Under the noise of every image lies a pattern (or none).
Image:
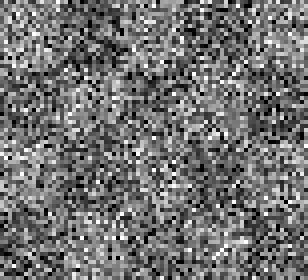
a checkerboard
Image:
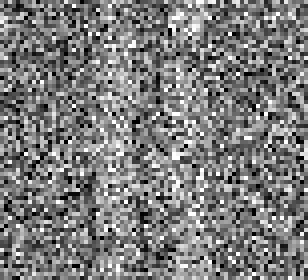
bands of columns
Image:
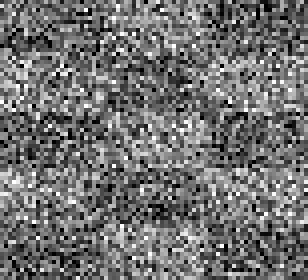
a checkerboard
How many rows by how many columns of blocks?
5 by 3
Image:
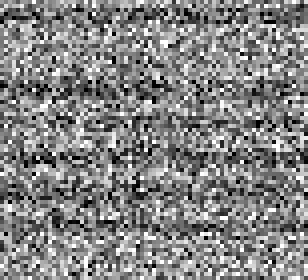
bands of rows
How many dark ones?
6
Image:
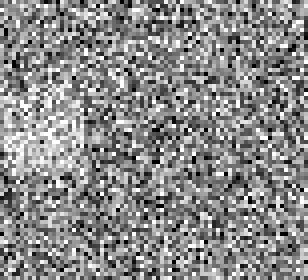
one block
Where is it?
middle left
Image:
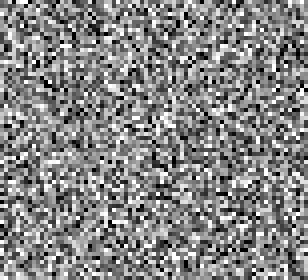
only noise
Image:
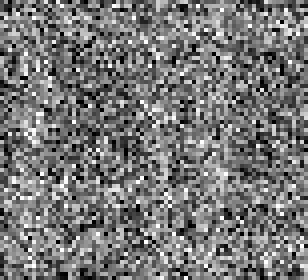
bands of rows crossing bands of columns
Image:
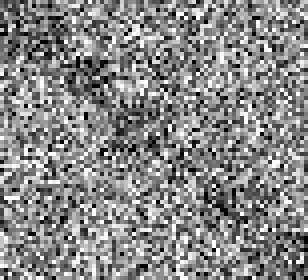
blocks along the diagonal
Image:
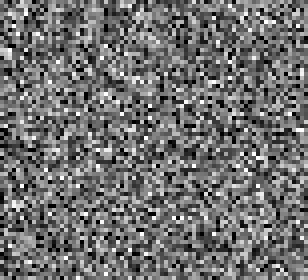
only noise
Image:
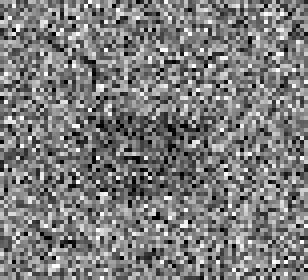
one block
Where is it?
centre
